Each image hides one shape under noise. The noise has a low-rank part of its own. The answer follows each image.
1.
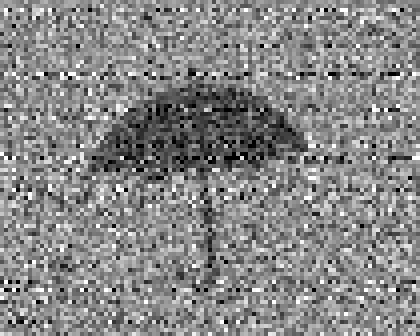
umbrella
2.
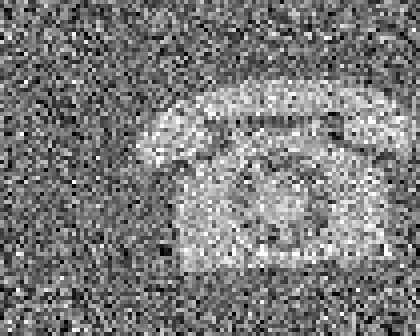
telephone
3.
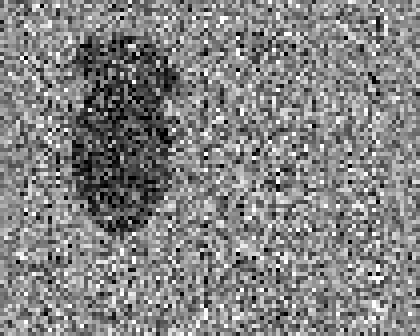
footprint
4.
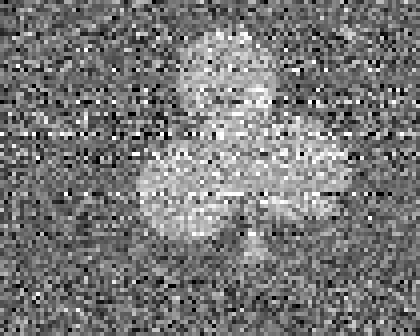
club
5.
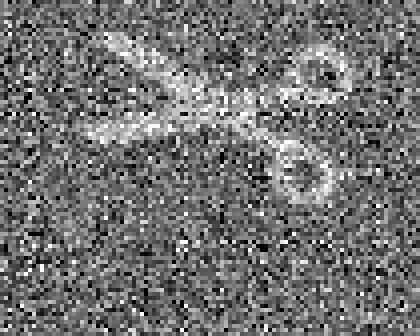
pair of scissors
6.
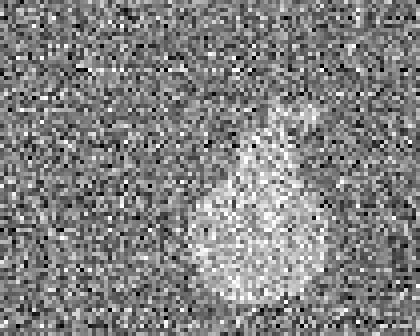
pear
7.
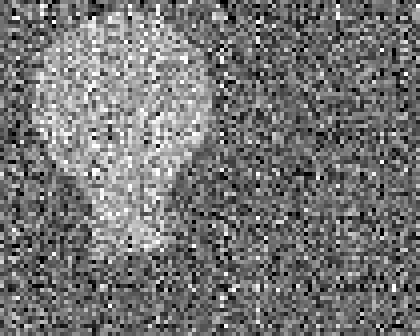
light bulb
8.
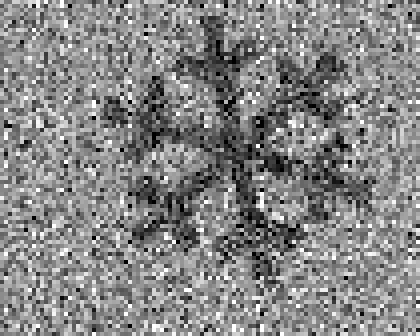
snowflake
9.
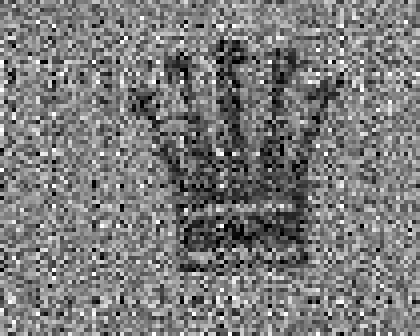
chess queen
